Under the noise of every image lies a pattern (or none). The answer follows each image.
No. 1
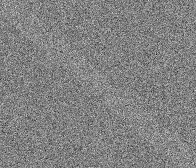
a diagonal band
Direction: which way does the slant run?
top left to bottom right
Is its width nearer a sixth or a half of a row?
a sixth
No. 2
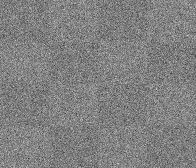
a checkerboard
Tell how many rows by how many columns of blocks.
4 by 4
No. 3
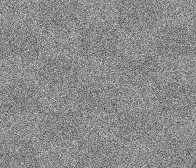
a checkerboard
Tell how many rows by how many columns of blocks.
6 by 5
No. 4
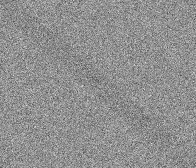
a diagonal band
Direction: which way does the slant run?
top left to bottom right
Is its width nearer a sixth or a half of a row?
a sixth
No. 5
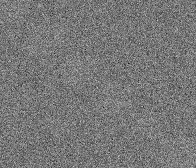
blocks along the diagonal
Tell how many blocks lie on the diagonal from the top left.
6
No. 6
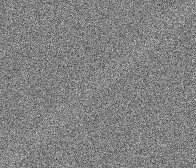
a diagonal band
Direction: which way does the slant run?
bottom left to top right
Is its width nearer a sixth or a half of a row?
a sixth
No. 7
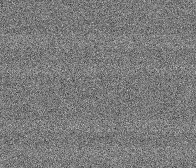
bands of rows
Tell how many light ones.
4
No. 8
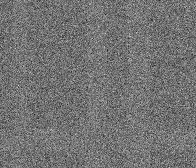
bands of rows crossing bands of columns
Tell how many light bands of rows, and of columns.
1 and 3
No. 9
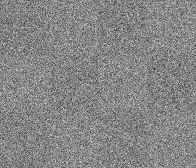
a checkerboard
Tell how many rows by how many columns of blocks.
3 by 4
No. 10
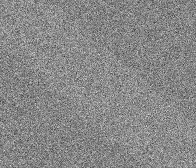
a diagonal band
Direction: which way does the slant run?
top left to bottom right
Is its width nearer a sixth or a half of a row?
a half
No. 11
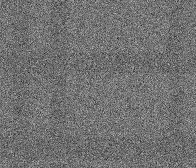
bands of rows crossing bands of columns
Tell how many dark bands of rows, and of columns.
2 and 3
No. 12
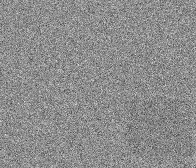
one block
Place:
bottom right
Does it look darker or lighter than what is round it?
darker
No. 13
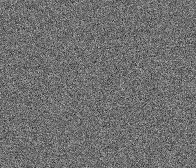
only noise
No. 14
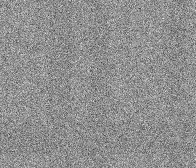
bands of rows crossing bands of columns
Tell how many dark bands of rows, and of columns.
1 and 3
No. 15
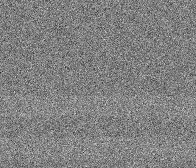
bands of rows
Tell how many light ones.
2
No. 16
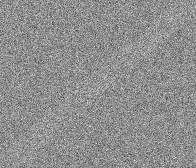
a diagonal band
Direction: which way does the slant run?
bottom left to top right
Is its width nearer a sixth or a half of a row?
a sixth
